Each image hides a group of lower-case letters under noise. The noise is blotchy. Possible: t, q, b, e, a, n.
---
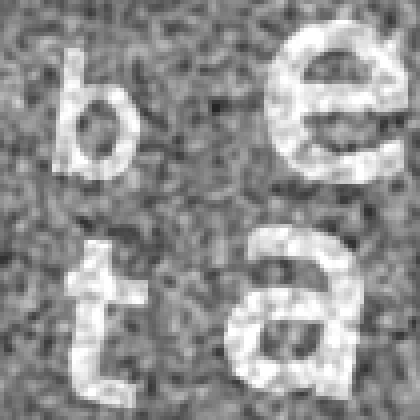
top left: b; top right: e; bottom left: t; bottom right: a
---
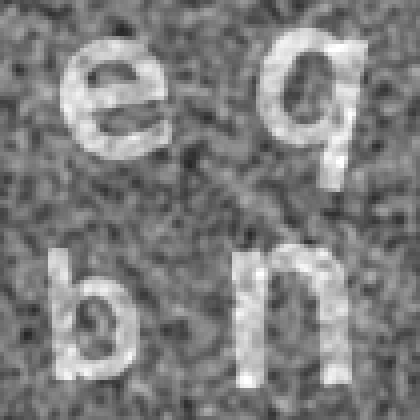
top left: e; top right: q; bottom left: b; bottom right: n
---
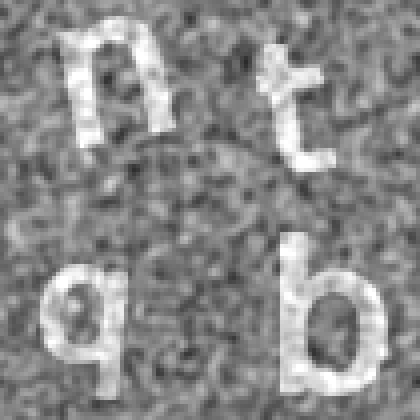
top left: n; top right: t; bottom left: q; bottom right: b
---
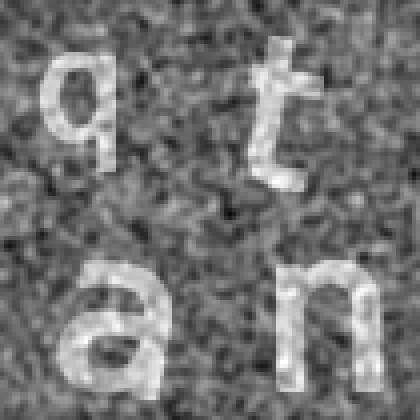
top left: q; top right: t; bottom left: a; bottom right: n
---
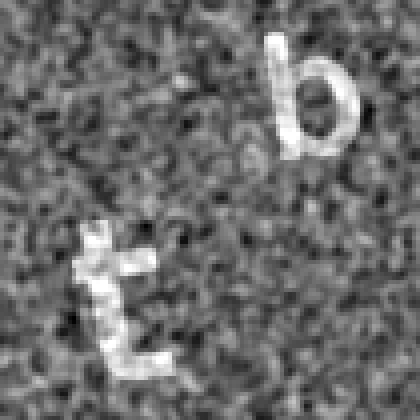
top right: b; bottom left: t
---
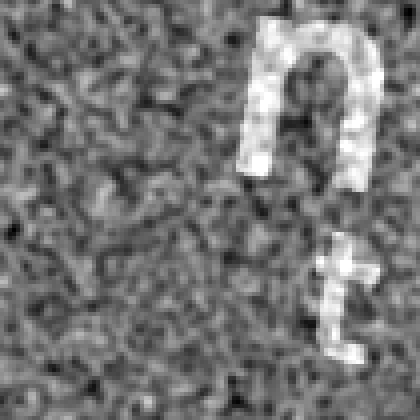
top right: n; bottom right: t
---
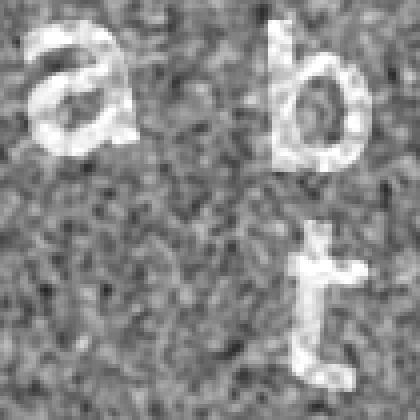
top left: a; top right: b; bottom right: t
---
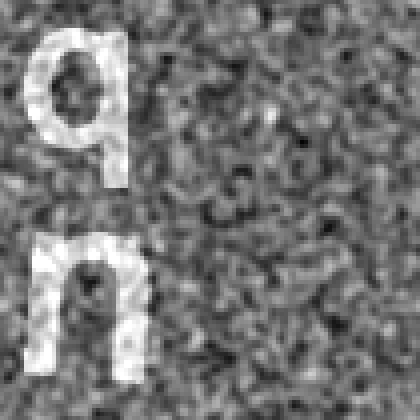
top left: q; bottom left: n
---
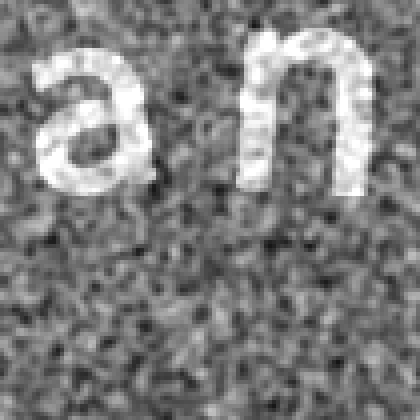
top left: a; top right: n
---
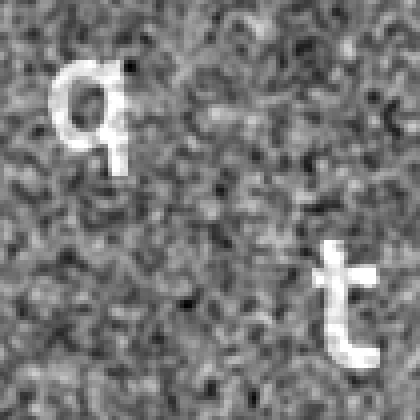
top left: q; bottom right: t
